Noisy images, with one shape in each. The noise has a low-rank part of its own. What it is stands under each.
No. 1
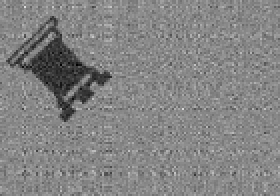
dark chess rook
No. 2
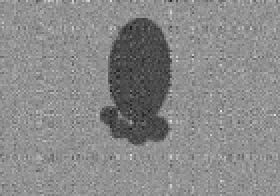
dark footprint
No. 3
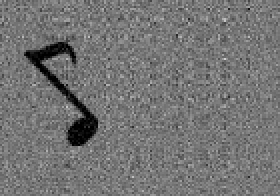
dark musical note
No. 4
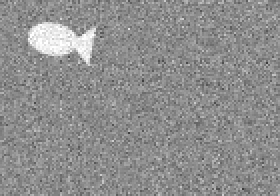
light fish, top left
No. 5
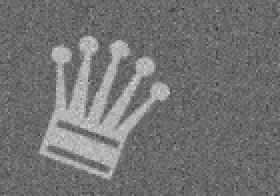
light chess queen
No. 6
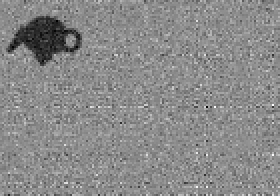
dark teapot, top left
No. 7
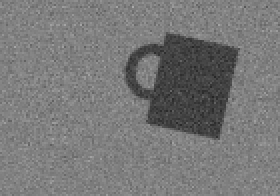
dark cup
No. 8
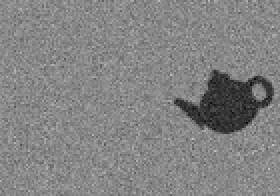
dark teapot, middle right
